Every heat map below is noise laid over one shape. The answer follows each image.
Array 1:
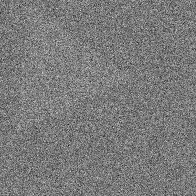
triangle
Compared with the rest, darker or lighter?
lighter
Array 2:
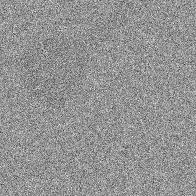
lollipop
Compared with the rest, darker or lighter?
darker
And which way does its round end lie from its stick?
down and left
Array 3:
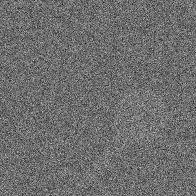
lollipop
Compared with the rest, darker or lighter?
lighter
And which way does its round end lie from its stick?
up and right
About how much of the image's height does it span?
half
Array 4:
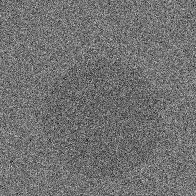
disc
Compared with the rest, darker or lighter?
darker
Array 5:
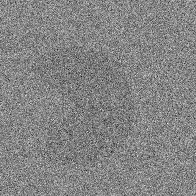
disc with a wedge cut out
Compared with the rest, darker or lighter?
darker
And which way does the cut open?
left
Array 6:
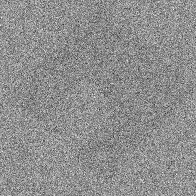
square with a notch
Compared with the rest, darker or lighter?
darker
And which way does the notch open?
down and left
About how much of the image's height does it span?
nearly all
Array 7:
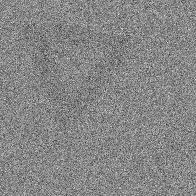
triangle frame
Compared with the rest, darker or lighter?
darker
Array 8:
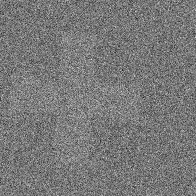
cross
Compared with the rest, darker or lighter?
lighter
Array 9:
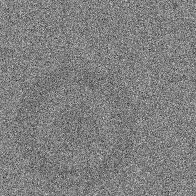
bullseye
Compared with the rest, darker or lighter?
darker
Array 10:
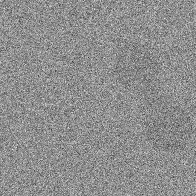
dumbbell
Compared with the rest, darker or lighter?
darker
